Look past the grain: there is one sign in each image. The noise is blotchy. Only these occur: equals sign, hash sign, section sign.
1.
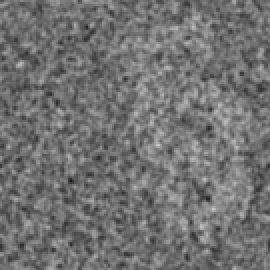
section sign
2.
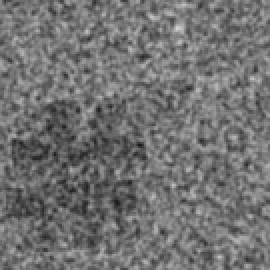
hash sign
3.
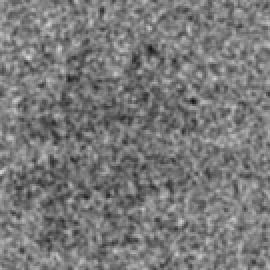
hash sign
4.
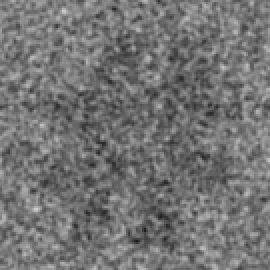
hash sign
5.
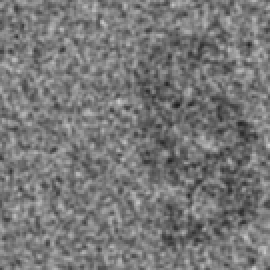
section sign
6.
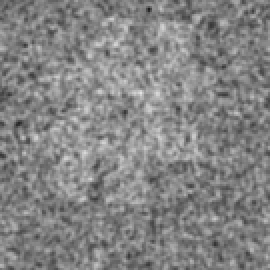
hash sign
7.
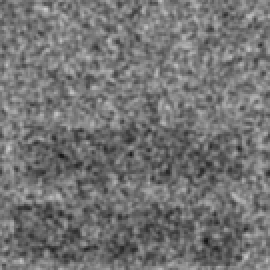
equals sign
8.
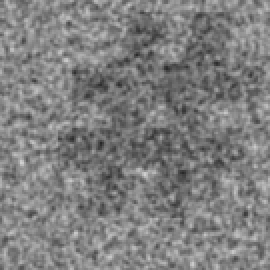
hash sign
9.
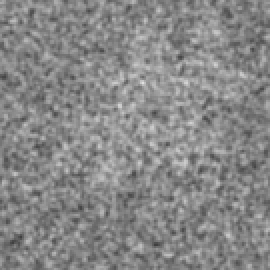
hash sign
